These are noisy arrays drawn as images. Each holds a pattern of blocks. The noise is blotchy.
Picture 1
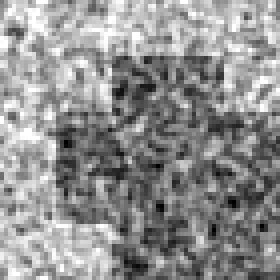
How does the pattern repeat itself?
mirrored about the diagonal from the top left
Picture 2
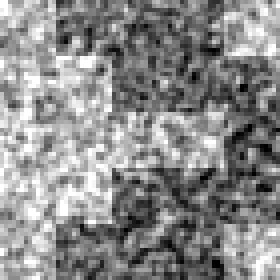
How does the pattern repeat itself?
top and bottom mirror each other
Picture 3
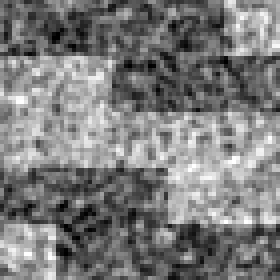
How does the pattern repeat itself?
the same after a half turn
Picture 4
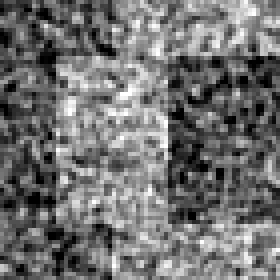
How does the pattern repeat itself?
top and bottom mirror each other
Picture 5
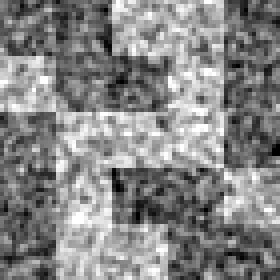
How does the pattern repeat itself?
the same after a half turn
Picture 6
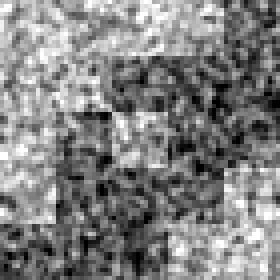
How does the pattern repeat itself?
mirrored about the diagonal from the top left
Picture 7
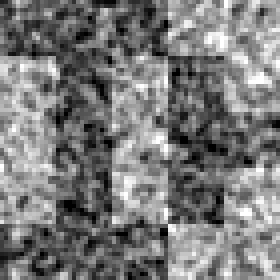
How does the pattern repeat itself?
top and bottom mirror each other
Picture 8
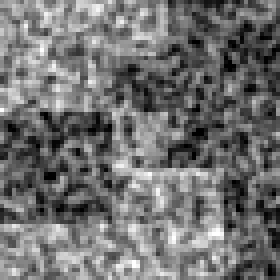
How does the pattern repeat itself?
no symmetry
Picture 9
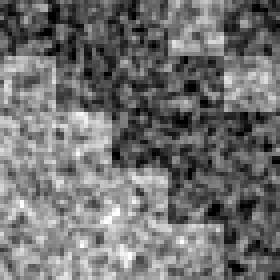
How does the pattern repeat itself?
mirrored about the diagonal from the bottom left
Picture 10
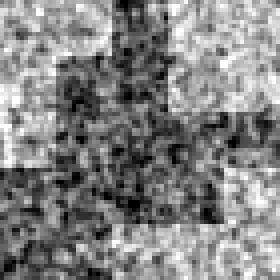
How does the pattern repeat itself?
mirrored about the diagonal from the bottom left
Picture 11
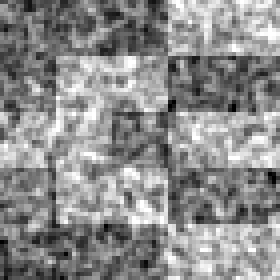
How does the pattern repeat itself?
top and bottom mirror each other
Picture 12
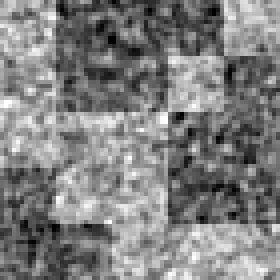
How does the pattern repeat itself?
mirrored about the diagonal from the bottom left
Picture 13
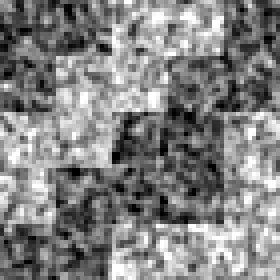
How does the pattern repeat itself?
mirrored about the diagonal from the top left
